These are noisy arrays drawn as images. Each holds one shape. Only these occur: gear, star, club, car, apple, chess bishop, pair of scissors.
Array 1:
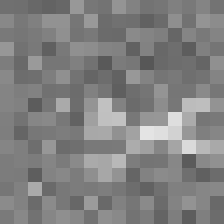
pair of scissors
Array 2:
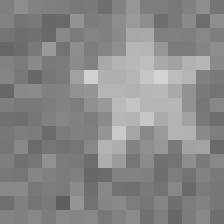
star
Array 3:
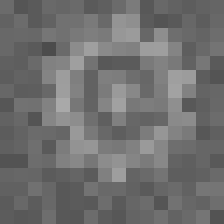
gear
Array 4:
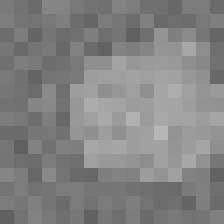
apple
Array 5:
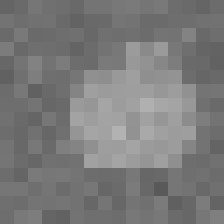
apple
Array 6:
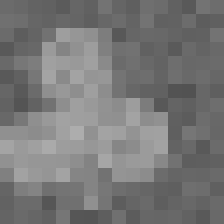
club
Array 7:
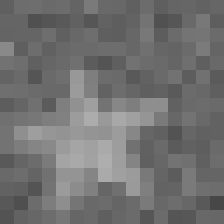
star
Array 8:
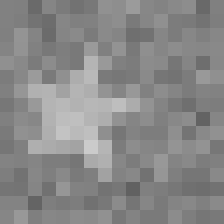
star
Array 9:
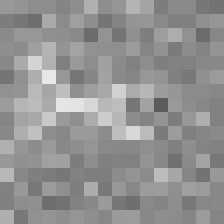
pair of scissors
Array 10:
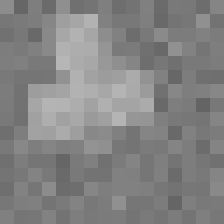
club
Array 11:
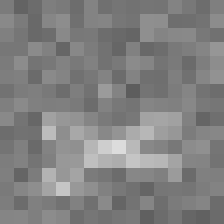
pair of scissors
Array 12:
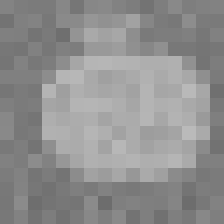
apple
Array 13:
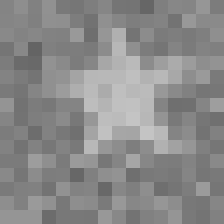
star
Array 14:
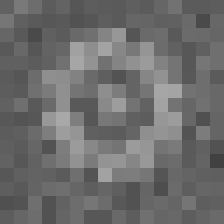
gear
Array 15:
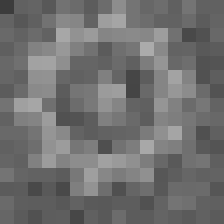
gear
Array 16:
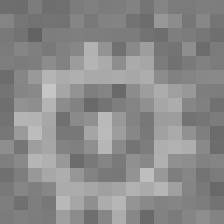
gear
